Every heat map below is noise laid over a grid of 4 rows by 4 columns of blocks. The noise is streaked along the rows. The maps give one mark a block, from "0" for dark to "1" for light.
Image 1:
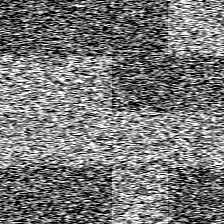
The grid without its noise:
0001
1100
1111
0010
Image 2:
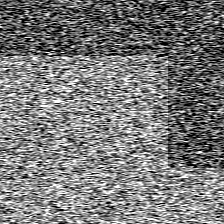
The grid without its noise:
0000
1110
1110
1111
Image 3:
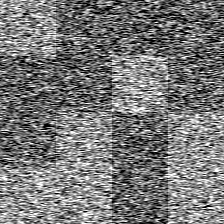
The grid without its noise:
1000
0010
0101
1101
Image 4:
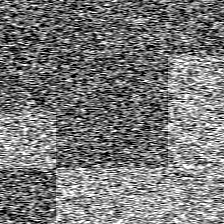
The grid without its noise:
0000
0001
1001
0111
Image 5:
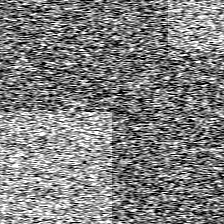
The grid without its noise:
0001
0000
1100
1100
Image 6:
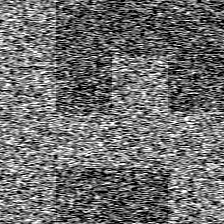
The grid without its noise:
1000
1010
1111
1001
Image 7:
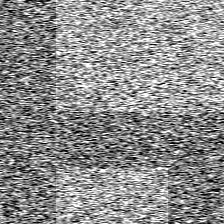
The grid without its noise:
0111
0111
0000
0110
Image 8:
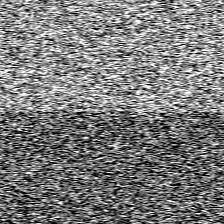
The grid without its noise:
1111
1111
0000
0000
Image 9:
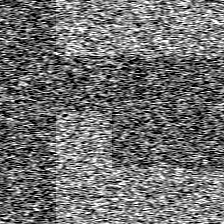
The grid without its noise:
0111
0000
0100
0111
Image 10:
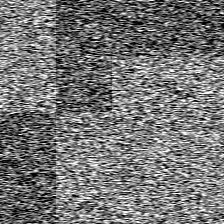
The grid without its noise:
1000
1011
0111
0111
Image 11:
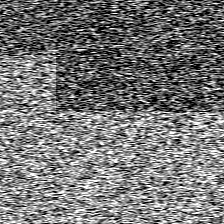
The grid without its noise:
0000
1000
1111
1111
